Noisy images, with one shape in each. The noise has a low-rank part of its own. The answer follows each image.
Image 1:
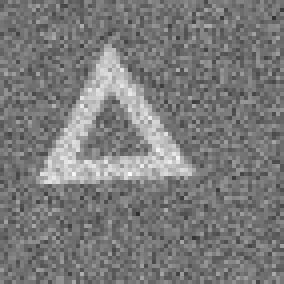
triangle frame
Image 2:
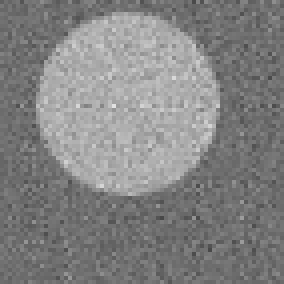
disc
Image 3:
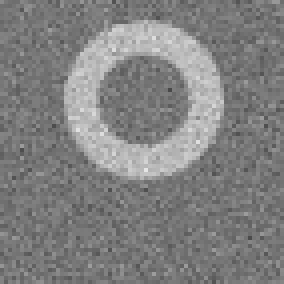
ring
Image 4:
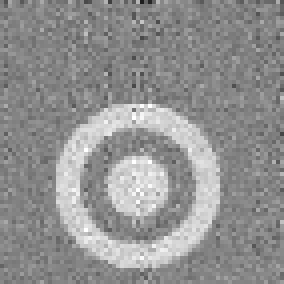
bullseye
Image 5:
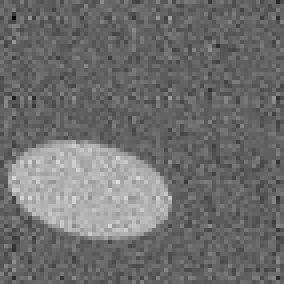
ellipse
